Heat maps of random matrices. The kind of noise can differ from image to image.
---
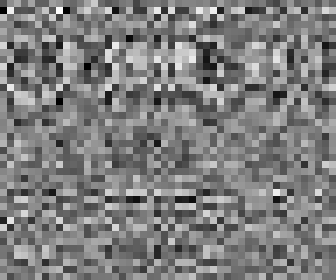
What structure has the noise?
low rank plus noise
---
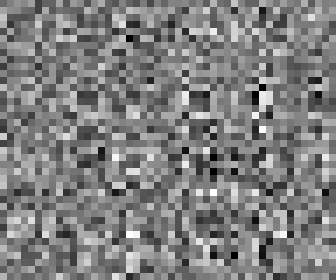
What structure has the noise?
low rank plus noise
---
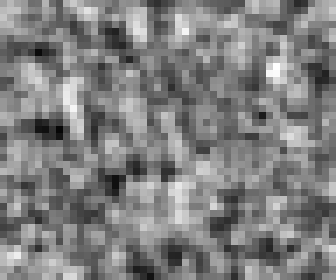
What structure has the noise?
blotchy
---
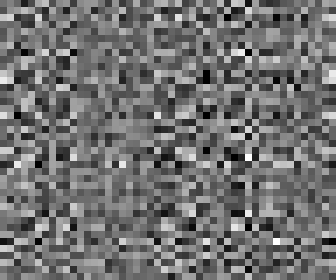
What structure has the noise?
low rank plus noise
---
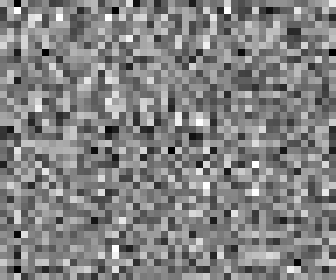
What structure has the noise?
low rank plus noise
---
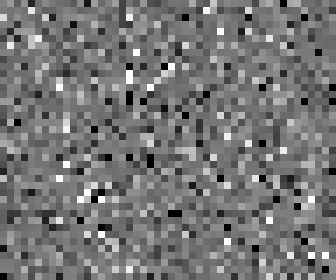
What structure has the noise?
heavy tails
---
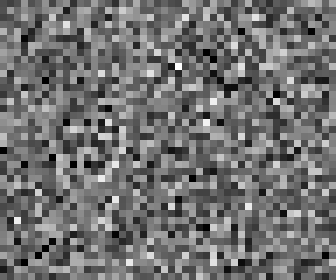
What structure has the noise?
independent entries
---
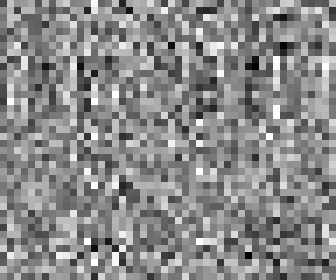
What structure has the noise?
low rank plus noise
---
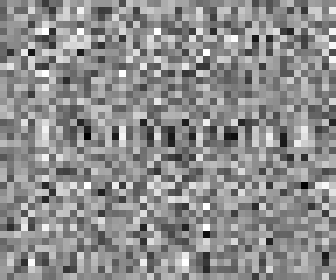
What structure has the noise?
low rank plus noise
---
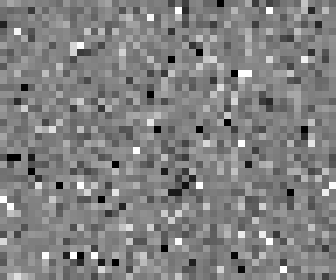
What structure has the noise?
heavy tails
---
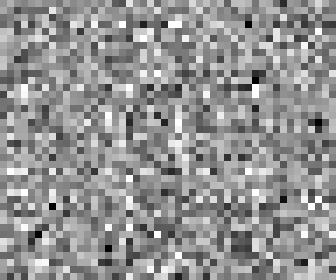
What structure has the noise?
low rank plus noise
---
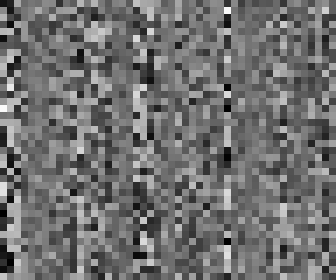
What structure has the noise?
columns of uneven size
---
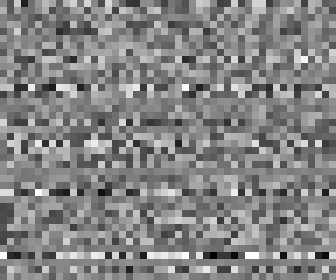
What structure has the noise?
rows of uneven size
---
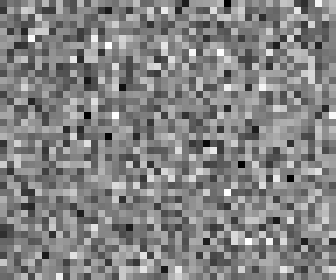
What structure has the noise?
independent entries
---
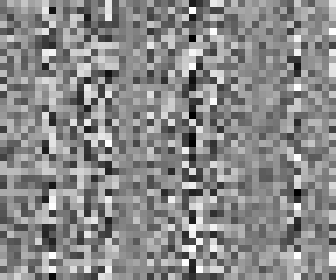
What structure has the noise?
columns of uneven size
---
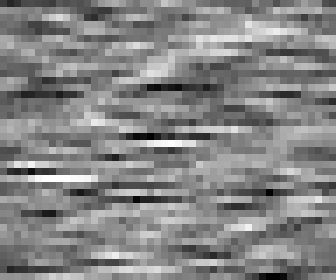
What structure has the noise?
streaked along the rows
